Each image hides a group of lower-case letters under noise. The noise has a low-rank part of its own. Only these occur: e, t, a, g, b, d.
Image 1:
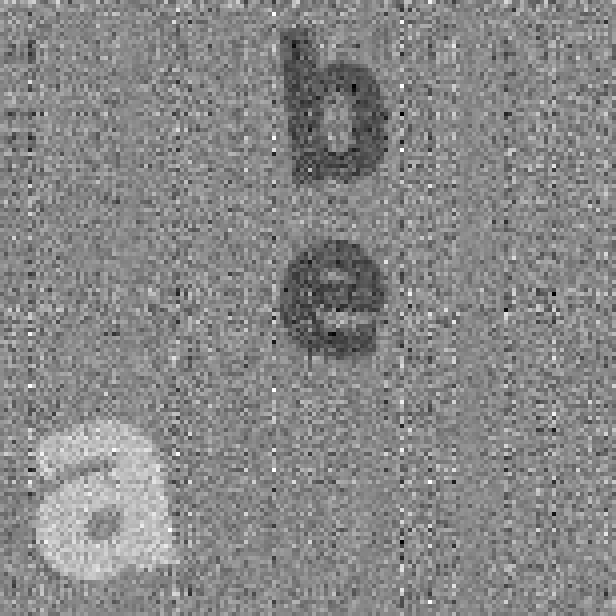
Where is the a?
bottom left
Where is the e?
centre
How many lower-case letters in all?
3
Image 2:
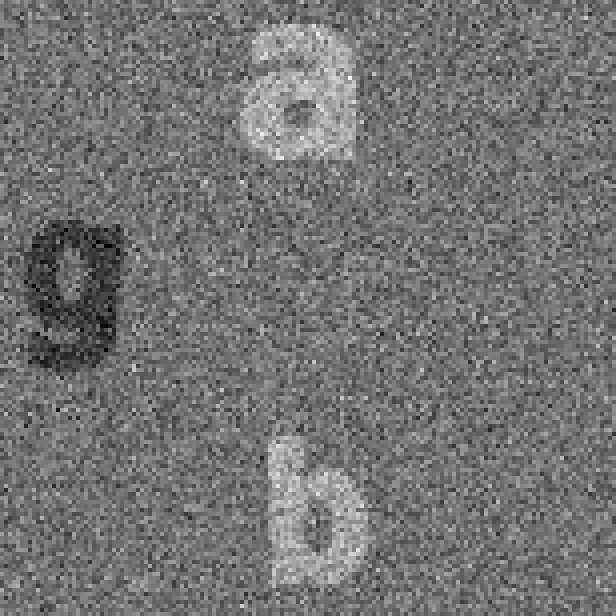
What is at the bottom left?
nothing
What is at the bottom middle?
b
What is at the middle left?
g
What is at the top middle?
a
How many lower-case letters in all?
3
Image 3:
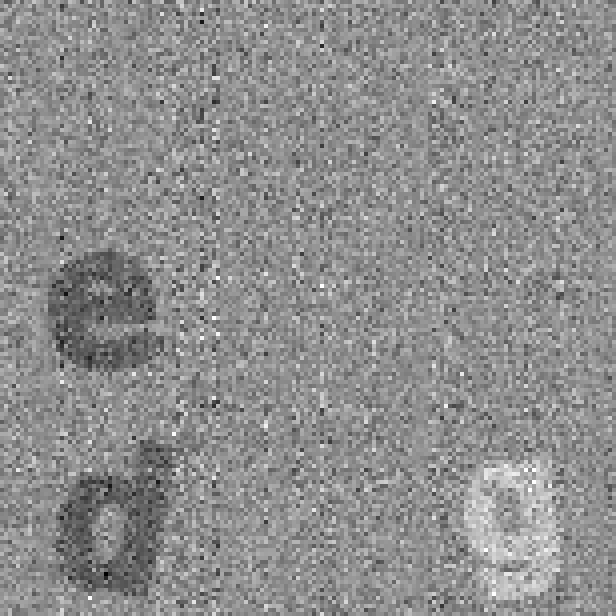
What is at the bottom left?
d
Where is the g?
bottom right
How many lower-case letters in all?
3
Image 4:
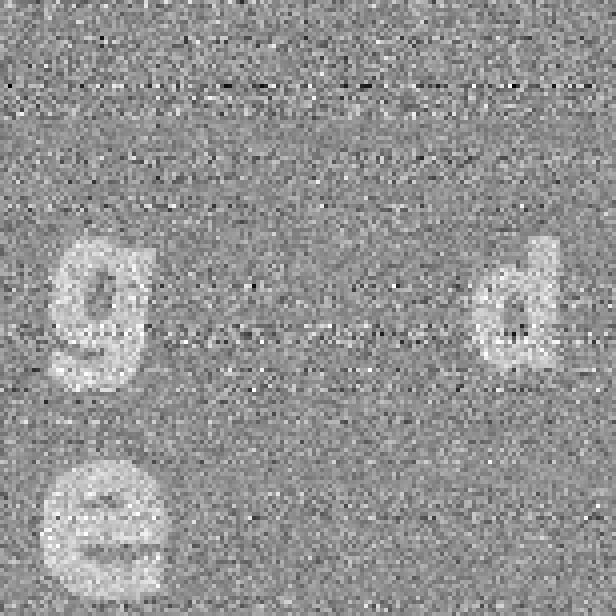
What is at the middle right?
d
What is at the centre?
nothing
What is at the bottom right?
nothing
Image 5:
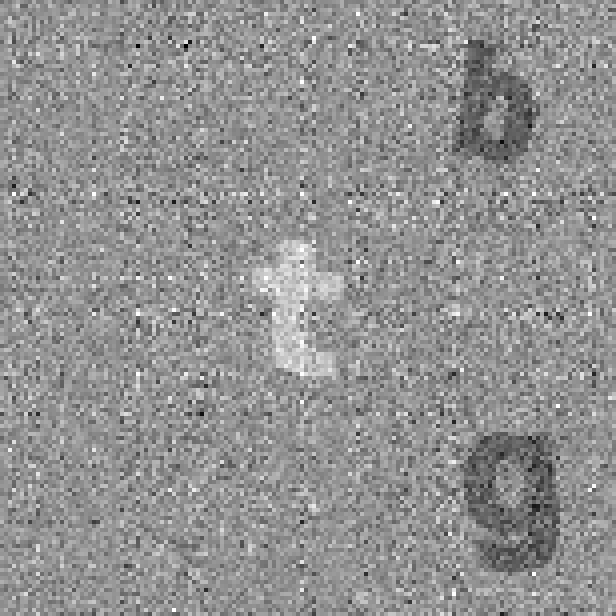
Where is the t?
centre
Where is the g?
bottom right
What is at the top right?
b
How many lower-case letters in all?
3
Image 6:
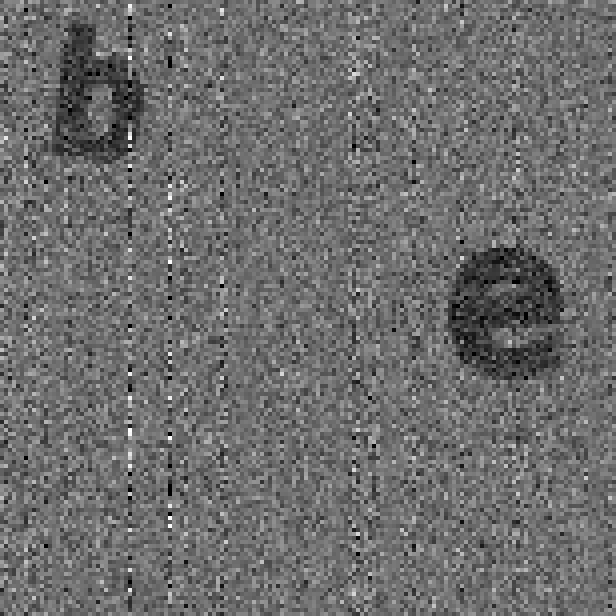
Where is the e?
middle right
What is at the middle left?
nothing
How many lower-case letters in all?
2
